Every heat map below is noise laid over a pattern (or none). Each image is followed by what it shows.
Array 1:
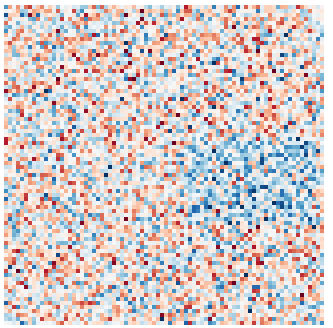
one block
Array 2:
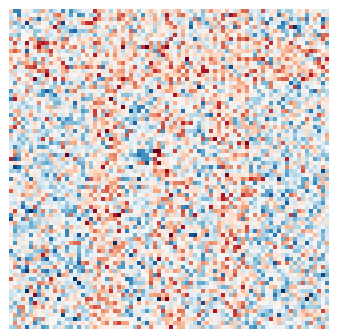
bands of rows crossing bands of columns
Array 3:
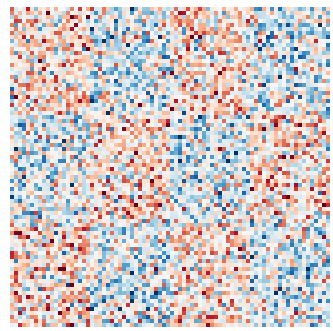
a checkerboard
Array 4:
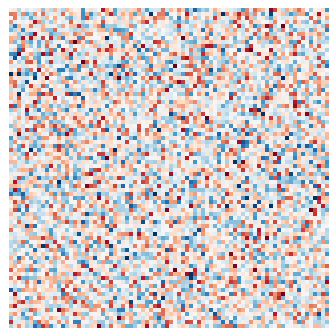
only noise
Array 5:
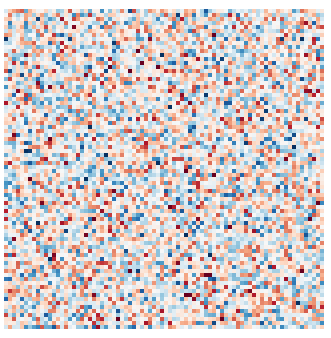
only noise
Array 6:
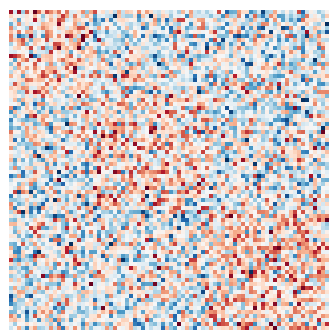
blocks along the diagonal
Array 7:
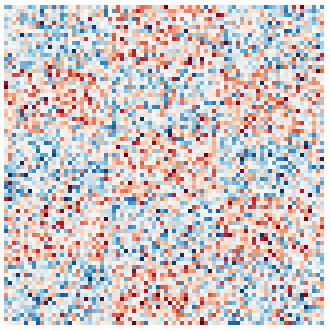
a checkerboard
